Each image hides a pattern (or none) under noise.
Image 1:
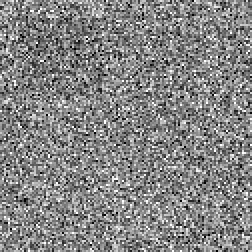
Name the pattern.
one block
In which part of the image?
top left
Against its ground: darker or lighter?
darker
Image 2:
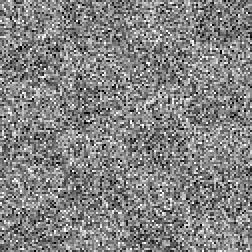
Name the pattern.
a checkerboard
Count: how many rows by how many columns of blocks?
6 by 4
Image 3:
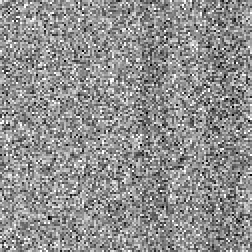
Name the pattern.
bands of columns
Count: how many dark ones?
2
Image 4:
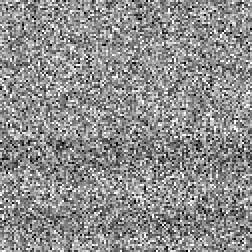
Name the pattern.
bands of rows
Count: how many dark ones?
2
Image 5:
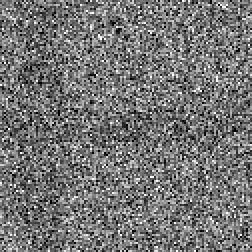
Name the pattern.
bands of rows crossing bands of columns
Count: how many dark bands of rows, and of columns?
1 and 1
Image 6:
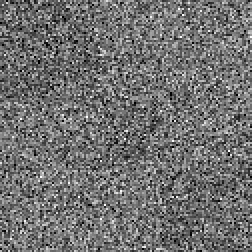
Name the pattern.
blocks along the diagonal
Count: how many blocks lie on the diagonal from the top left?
3
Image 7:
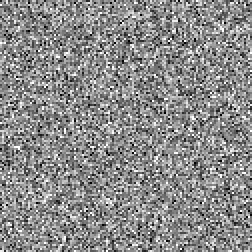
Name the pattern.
only noise
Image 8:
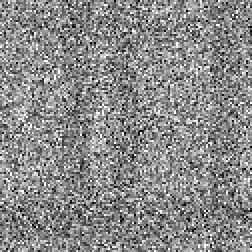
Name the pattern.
bands of rows crossing bands of columns
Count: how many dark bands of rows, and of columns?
2 and 3
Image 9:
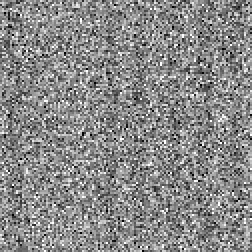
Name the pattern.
bands of columns
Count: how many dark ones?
6
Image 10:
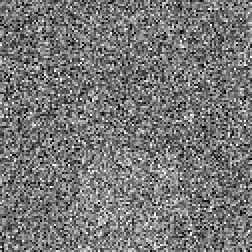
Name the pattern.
one block
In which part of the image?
bottom middle
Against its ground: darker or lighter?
lighter
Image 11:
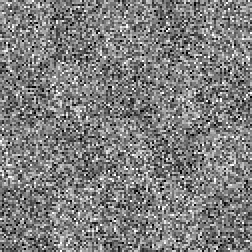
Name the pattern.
a checkerboard
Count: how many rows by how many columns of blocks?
4 by 5
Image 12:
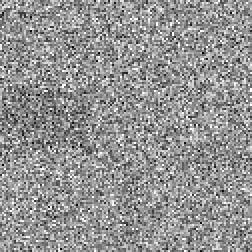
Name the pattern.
one block
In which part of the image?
middle left
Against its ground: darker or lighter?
darker
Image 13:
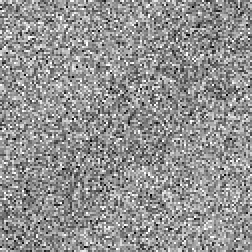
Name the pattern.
a diagonal band
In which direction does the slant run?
bottom left to top right
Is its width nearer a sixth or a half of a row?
a half
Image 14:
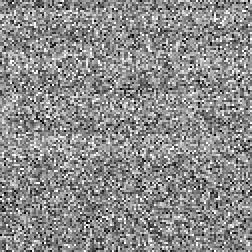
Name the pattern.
bands of rows
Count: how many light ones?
4
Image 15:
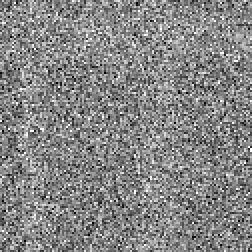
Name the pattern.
bands of rows crossing bands of columns
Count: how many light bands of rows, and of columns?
1 and 2
